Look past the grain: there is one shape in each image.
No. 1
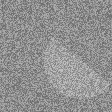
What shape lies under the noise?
half disc
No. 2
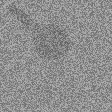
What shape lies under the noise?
lollipop
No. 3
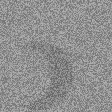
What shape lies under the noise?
crescent
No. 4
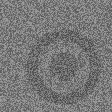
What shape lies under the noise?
bullseye
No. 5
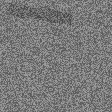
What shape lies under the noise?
bar
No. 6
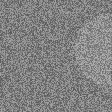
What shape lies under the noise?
half disc
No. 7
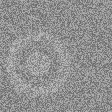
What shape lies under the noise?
bullseye
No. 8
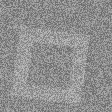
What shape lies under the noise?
square frame
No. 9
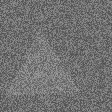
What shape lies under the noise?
triangle
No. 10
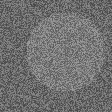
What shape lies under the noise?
disc
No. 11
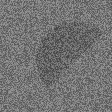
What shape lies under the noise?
half disc
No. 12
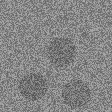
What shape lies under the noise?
three dots
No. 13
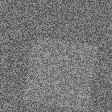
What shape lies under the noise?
square
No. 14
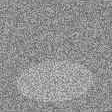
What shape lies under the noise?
ellipse
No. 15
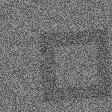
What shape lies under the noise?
square frame
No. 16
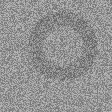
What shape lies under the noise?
ring
